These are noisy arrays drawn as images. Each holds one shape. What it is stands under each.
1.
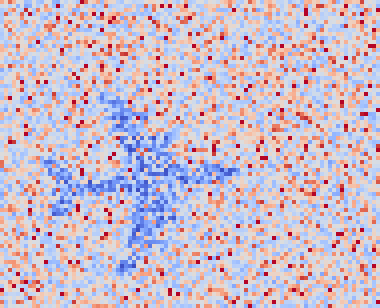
airplane
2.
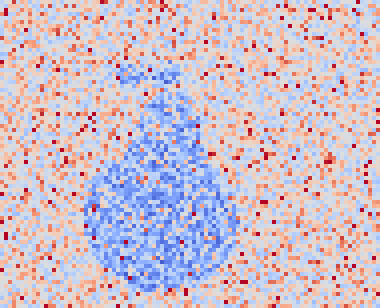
pear
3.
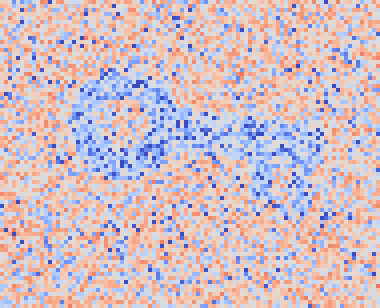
key
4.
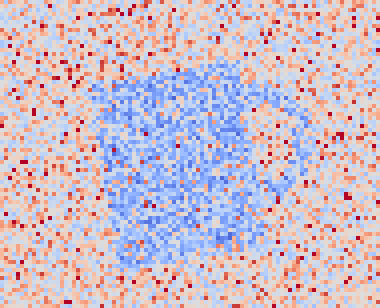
cup
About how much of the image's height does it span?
two thirds
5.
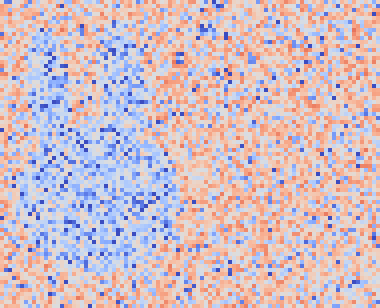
rabbit's head
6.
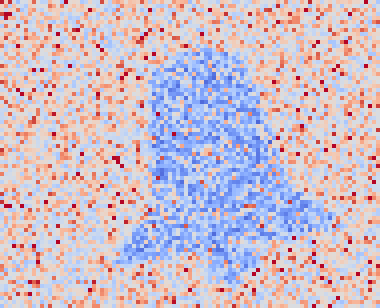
bell
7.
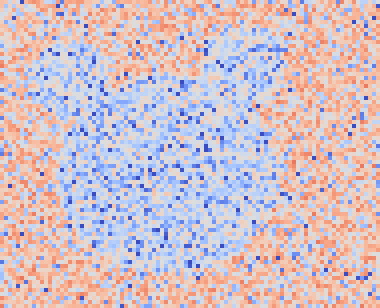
bear's head
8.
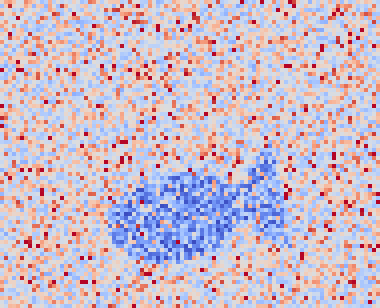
fish
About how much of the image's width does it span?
half
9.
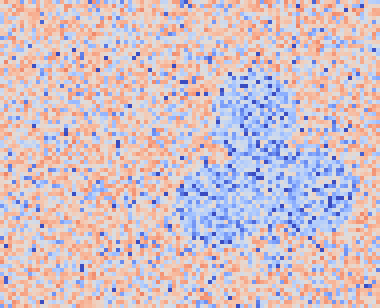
club
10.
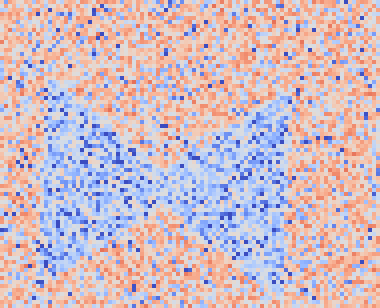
bow tie
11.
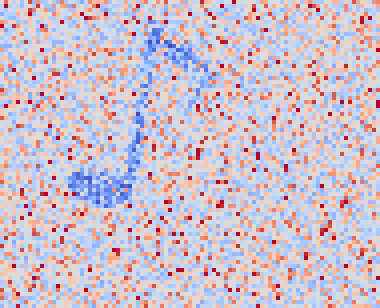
musical note
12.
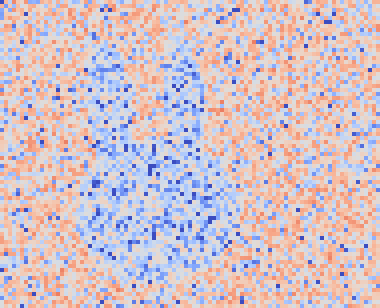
rabbit's head
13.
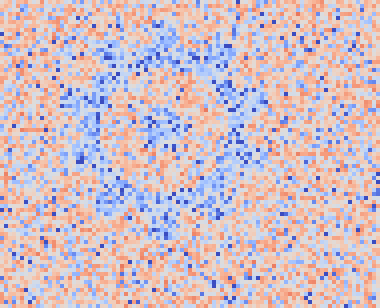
gear
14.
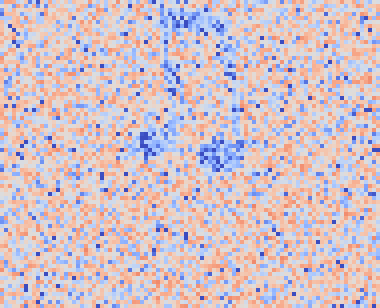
pair of musical notes
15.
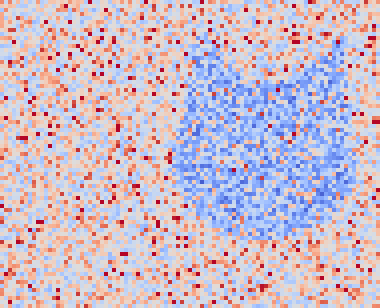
cat's head
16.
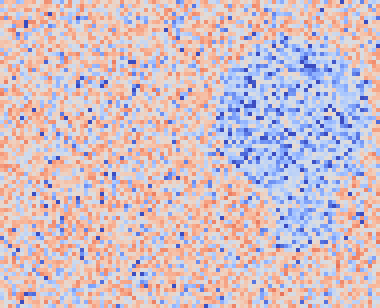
light bulb
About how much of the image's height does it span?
two thirds
